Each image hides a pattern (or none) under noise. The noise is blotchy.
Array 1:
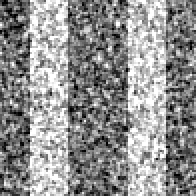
vertical stripes
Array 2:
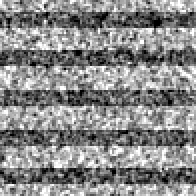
horizontal stripes
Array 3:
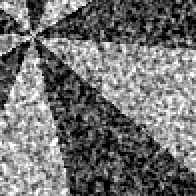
spokes from one point
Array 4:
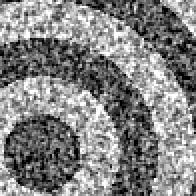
rings round one point
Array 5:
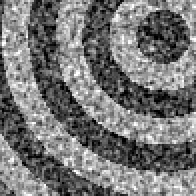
rings round one point
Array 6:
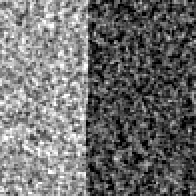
a sharp edge
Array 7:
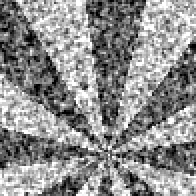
spokes from one point
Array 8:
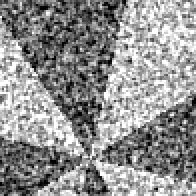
spokes from one point
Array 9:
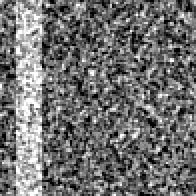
one vertical stripe
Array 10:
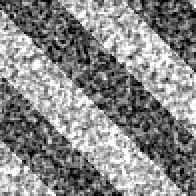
diagonal stripes
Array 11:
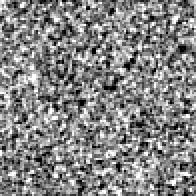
only noise
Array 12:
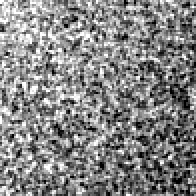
a smooth slope
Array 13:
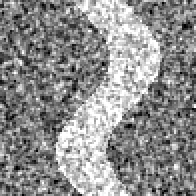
a wavy band
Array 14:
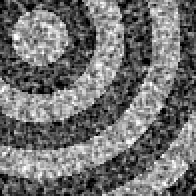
rings round one point
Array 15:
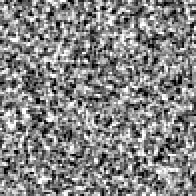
only noise
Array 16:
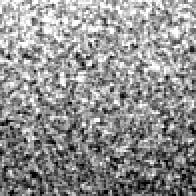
a smooth slope
